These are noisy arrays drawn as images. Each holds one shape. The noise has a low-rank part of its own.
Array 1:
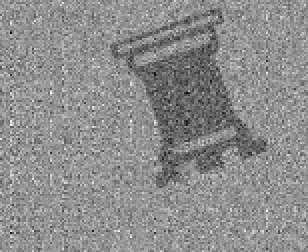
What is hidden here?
dark chess rook
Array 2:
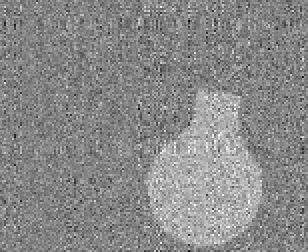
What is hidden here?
light light bulb
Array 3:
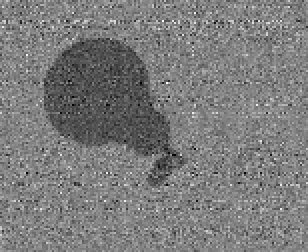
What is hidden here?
dark pear
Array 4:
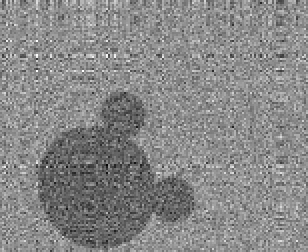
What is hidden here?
dark bear's head
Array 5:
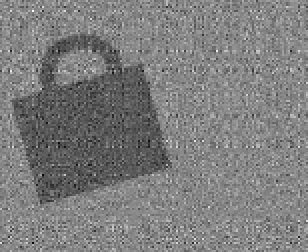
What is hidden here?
dark cup
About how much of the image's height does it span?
two thirds
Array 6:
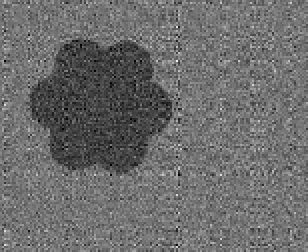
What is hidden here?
dark flower
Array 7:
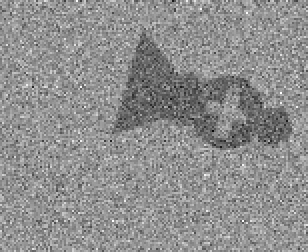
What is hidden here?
dark chess bishop
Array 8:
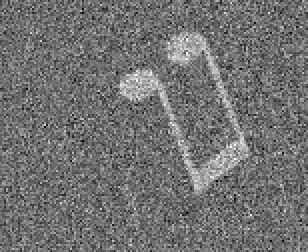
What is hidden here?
light pair of musical notes
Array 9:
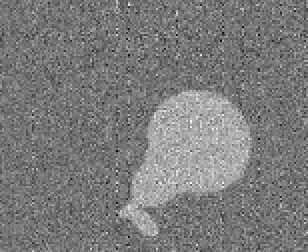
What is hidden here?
light pear
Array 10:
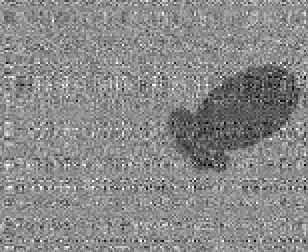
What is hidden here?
dark footprint, middle right
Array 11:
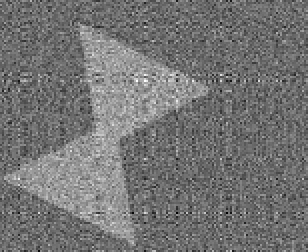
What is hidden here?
light bow tie
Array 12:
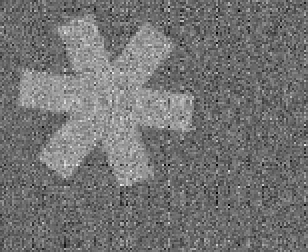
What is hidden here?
light asterisk
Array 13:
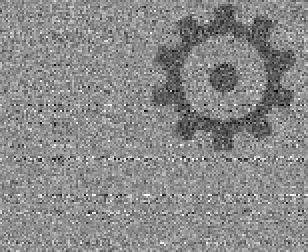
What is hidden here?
dark gear
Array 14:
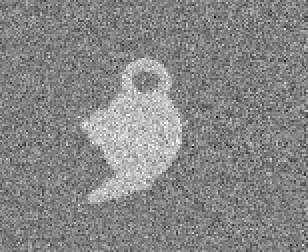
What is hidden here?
light teapot
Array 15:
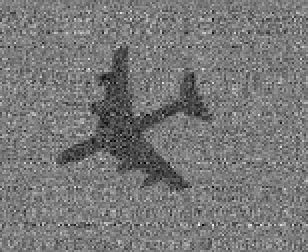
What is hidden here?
dark airplane
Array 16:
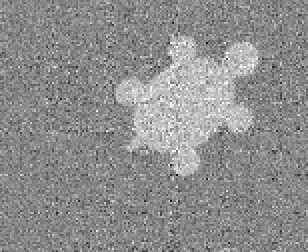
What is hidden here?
light turtle
